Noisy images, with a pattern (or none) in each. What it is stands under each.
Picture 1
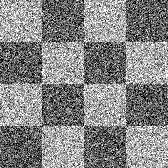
a checkerboard
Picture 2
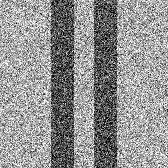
bands of columns
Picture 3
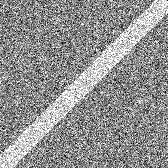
a diagonal band
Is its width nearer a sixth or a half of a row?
a sixth
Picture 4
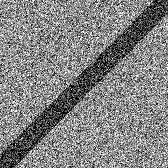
a diagonal band
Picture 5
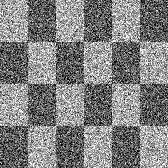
a checkerboard
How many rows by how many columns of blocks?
4 by 6
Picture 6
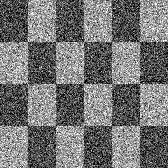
a checkerboard
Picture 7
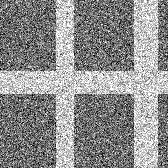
bands of rows crossing bands of columns
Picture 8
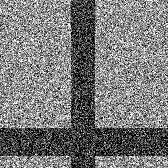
bands of rows crossing bands of columns
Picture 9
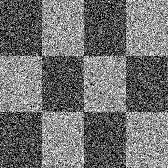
a checkerboard
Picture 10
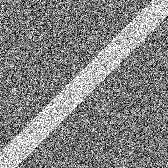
a diagonal band
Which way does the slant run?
bottom left to top right
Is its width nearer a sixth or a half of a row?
a sixth
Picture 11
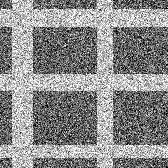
bands of rows crossing bands of columns
